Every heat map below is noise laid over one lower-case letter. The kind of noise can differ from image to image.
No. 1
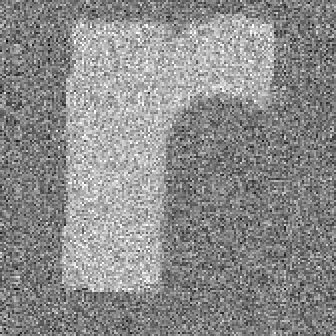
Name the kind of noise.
low rank plus noise
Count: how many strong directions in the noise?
three or four
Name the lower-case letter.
r
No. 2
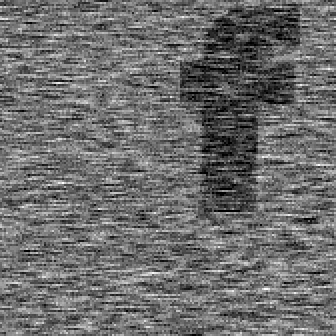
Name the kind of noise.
streaked along the rows
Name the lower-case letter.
f
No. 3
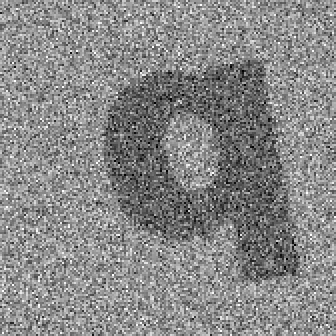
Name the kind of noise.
independent entries
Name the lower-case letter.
q
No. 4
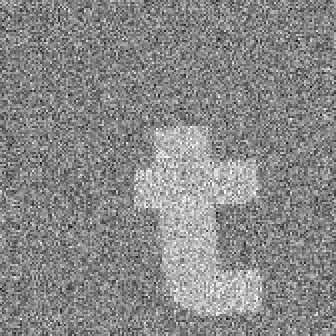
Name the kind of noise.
low rank plus noise
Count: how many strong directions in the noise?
three or four
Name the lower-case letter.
t
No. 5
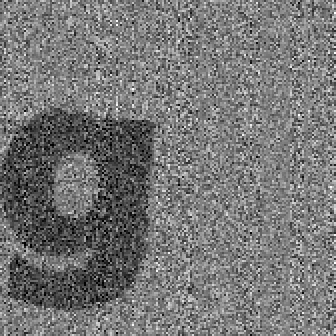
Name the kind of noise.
columns of uneven size
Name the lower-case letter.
g
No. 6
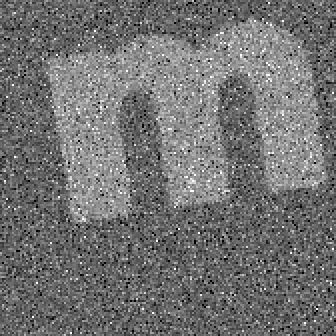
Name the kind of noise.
heavy tails
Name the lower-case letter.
m
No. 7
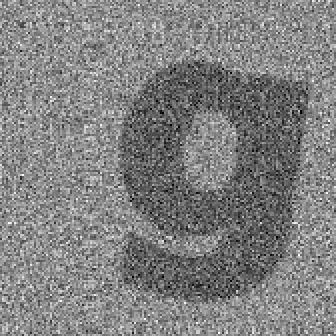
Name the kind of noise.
low rank plus noise
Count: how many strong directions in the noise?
one
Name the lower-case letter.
g
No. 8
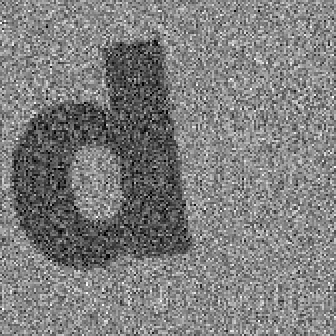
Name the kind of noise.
low rank plus noise
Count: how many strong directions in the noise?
two
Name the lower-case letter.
d
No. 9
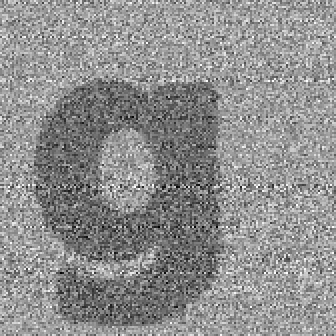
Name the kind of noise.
rows of uneven size
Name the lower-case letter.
g
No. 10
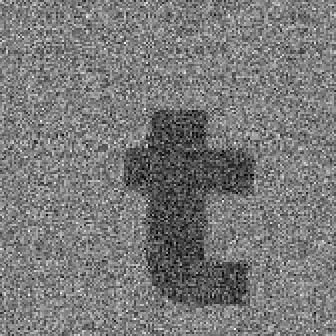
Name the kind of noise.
low rank plus noise
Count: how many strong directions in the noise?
two
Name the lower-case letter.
t
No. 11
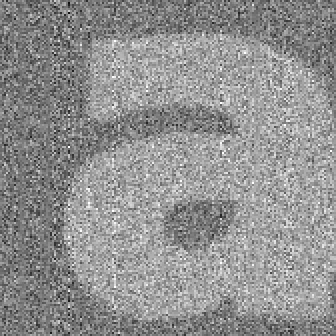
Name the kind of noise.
columns of uneven size
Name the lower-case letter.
a
